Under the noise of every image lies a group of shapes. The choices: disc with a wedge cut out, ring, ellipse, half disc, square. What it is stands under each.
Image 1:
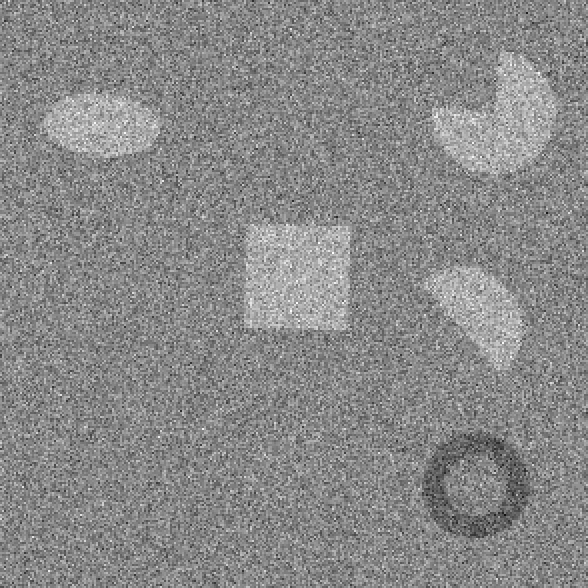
top left: light ellipse; top right: light disc with a wedge cut out; centre: light square; middle right: light half disc; bottom right: dark ring
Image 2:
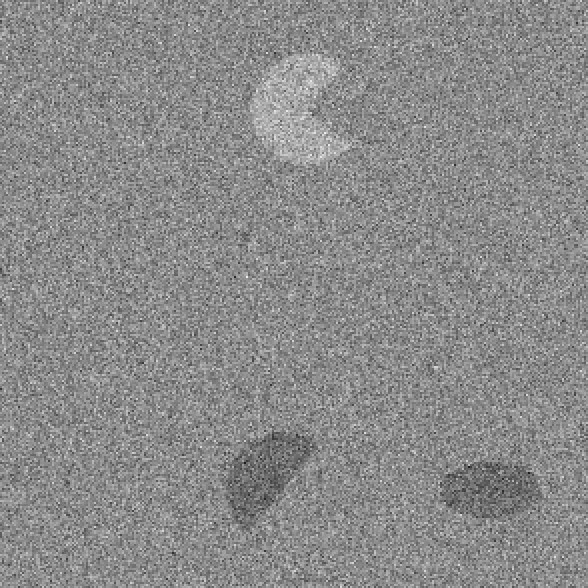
top middle: light disc with a wedge cut out; bottom middle: dark half disc; bottom right: dark ellipse
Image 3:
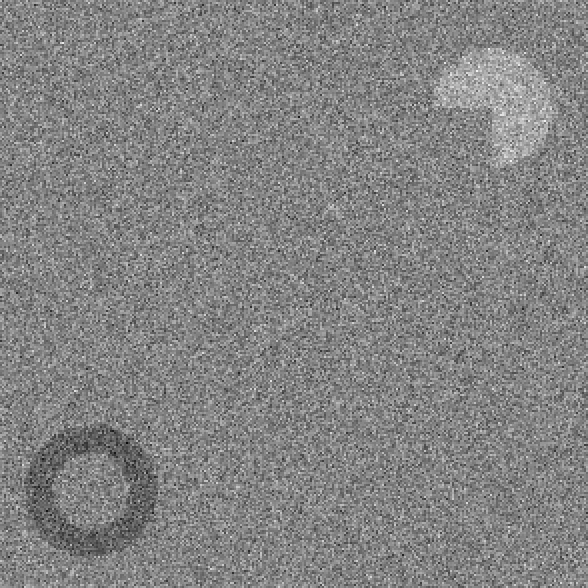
top right: light disc with a wedge cut out; bottom left: dark ring
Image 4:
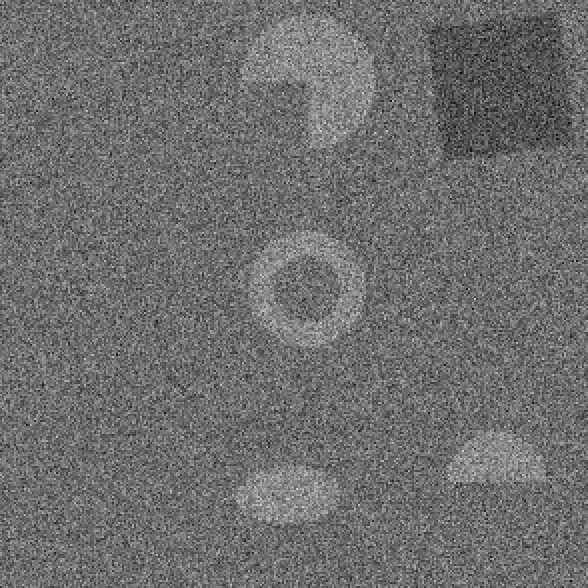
top middle: light disc with a wedge cut out; top right: dark square; centre: light ring; bottom middle: light ellipse; bottom right: light half disc
